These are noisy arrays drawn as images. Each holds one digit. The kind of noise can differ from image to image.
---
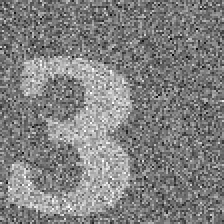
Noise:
independent entries
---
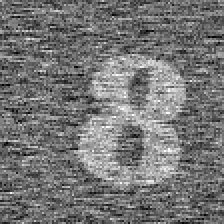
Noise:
streaked along the rows
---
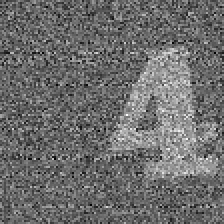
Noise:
rows of uneven size
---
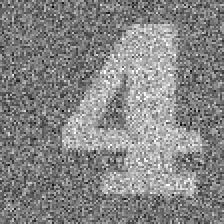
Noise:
low rank plus noise
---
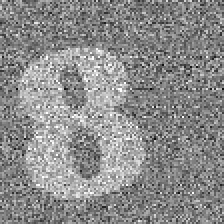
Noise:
rows of uneven size
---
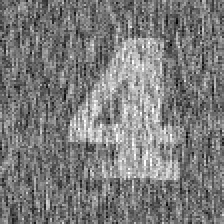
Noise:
streaked along the columns
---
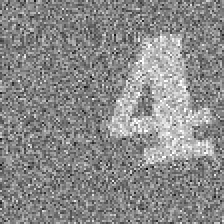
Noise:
low rank plus noise
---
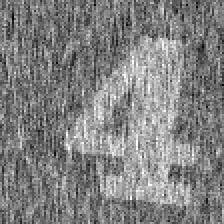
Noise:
streaked along the columns
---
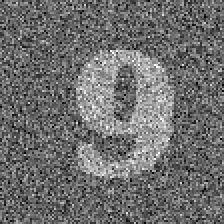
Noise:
independent entries
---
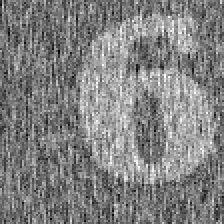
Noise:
streaked along the columns
